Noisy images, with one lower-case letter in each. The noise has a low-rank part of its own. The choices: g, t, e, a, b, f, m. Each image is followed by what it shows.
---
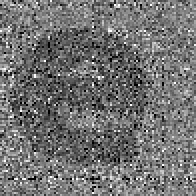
e
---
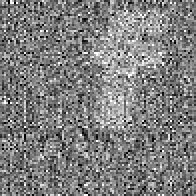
f
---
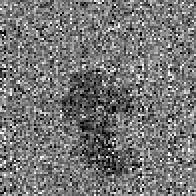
t
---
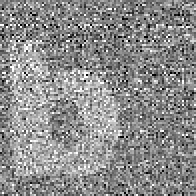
b
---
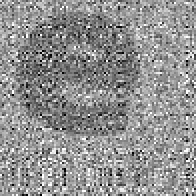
e
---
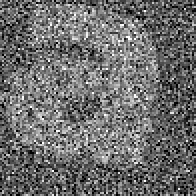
a
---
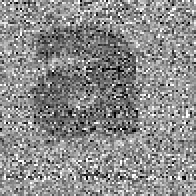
a
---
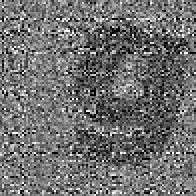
g
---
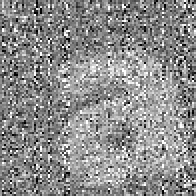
a
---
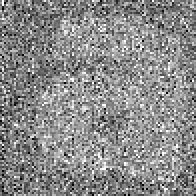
a
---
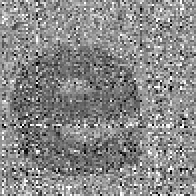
e
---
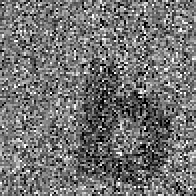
b
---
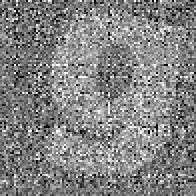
g
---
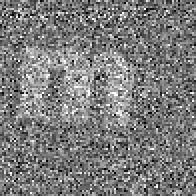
m
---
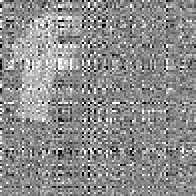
f
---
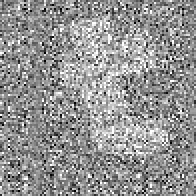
t
